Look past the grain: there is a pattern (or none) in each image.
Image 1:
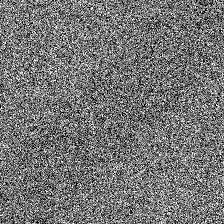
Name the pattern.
a diagonal band
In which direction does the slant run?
bottom left to top right
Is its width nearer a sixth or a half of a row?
a half
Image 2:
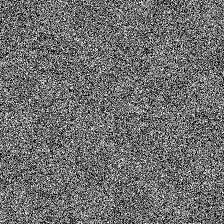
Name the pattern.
a checkerboard
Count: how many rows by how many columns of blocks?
6 by 6
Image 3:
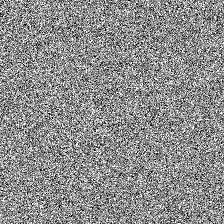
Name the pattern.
only noise
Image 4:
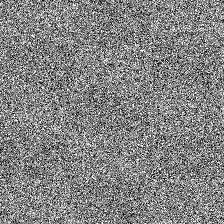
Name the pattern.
a checkerboard
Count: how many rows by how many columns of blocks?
5 by 3
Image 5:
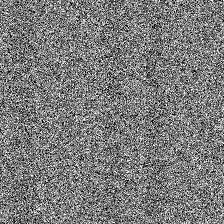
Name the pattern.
bands of columns
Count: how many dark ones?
3
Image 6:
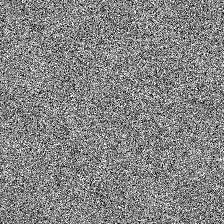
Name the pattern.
a checkerboard
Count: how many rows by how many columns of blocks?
5 by 5
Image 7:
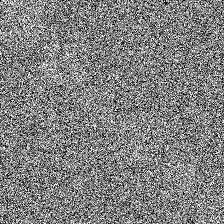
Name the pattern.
blocks along the diagonal
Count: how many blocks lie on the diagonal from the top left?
6
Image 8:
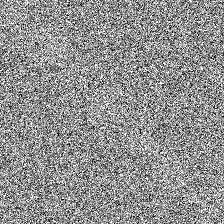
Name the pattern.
blocks along the diagonal
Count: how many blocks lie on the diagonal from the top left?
7
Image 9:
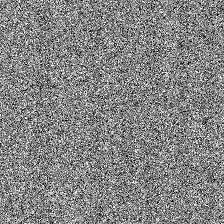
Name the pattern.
bands of columns
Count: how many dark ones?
6
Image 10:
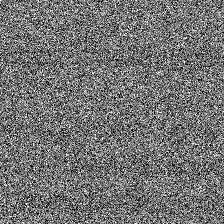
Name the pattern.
bands of rows
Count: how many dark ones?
4
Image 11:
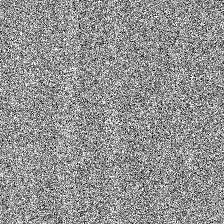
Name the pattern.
bands of columns
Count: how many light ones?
3
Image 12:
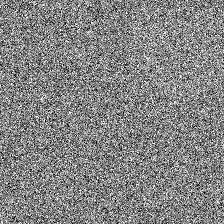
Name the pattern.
one block
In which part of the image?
top right
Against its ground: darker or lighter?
lighter
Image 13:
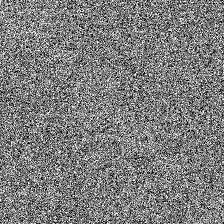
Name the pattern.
blocks along the diagonal
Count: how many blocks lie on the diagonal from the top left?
6
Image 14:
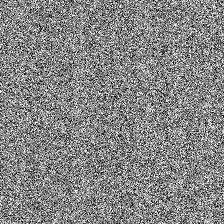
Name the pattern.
bands of columns
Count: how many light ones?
5
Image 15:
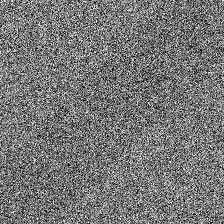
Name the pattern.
a diagonal band
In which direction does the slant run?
bottom left to top right
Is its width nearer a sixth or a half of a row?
a half
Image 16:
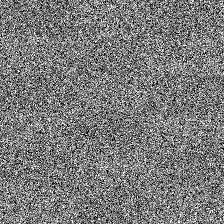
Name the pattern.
a checkerboard
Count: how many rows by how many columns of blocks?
6 by 3
